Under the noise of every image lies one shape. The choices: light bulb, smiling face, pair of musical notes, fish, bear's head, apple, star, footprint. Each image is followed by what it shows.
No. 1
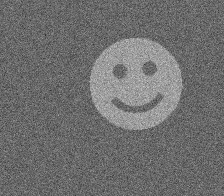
smiling face
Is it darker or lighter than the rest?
lighter
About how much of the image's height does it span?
half
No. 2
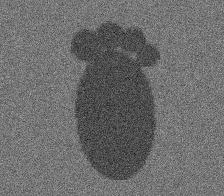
footprint
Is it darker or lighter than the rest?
darker
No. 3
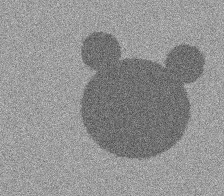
bear's head
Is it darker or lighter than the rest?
darker
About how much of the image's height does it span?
two thirds
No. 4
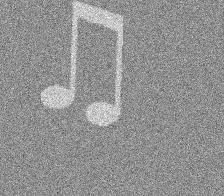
pair of musical notes
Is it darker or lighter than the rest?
lighter
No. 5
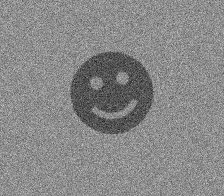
smiling face
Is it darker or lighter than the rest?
darker
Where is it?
centre
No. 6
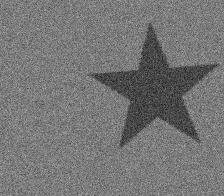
star
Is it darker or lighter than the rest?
darker
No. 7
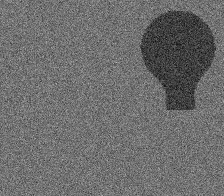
light bulb
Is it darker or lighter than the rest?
darker
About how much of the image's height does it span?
half
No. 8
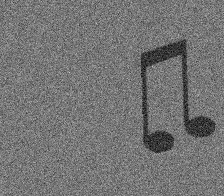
pair of musical notes
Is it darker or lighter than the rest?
darker
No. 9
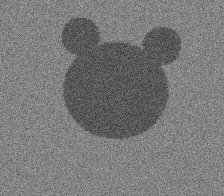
bear's head
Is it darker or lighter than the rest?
darker
